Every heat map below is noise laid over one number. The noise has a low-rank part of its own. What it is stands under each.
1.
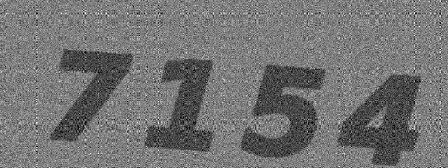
7154
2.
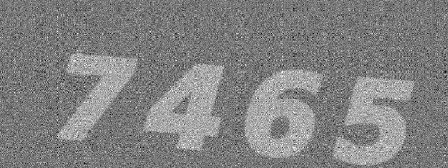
7465
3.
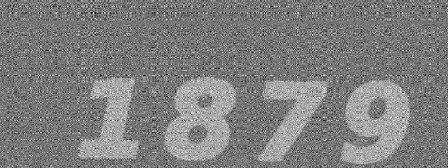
1879
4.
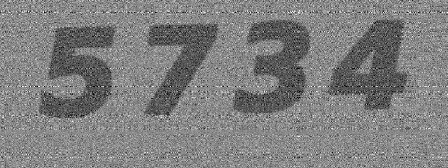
5734
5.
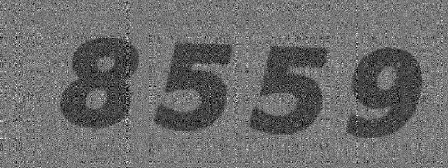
8559
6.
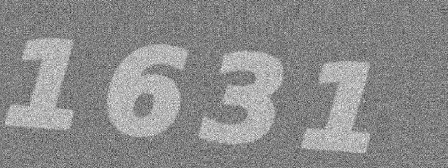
1631
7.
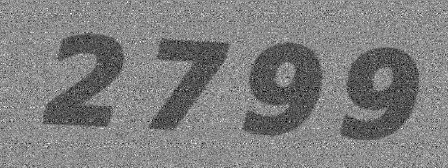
2799
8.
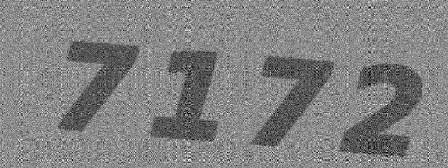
7172
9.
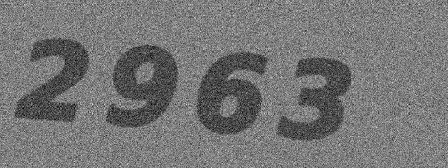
2963
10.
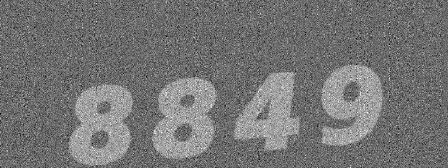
8849
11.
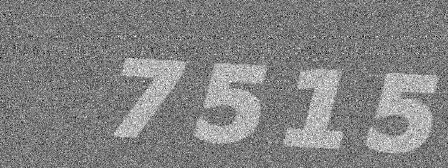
7515
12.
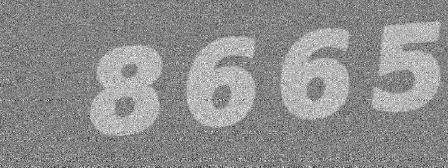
8665
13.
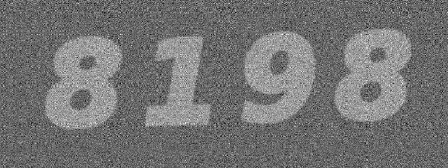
8198
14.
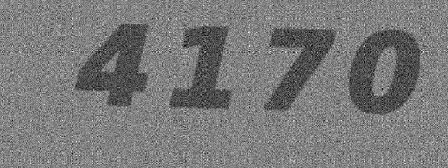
4170
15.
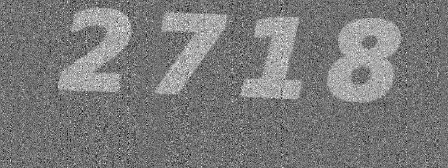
2718
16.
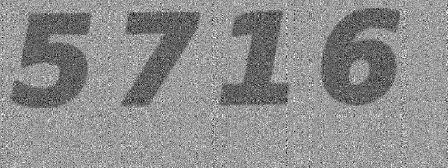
5716
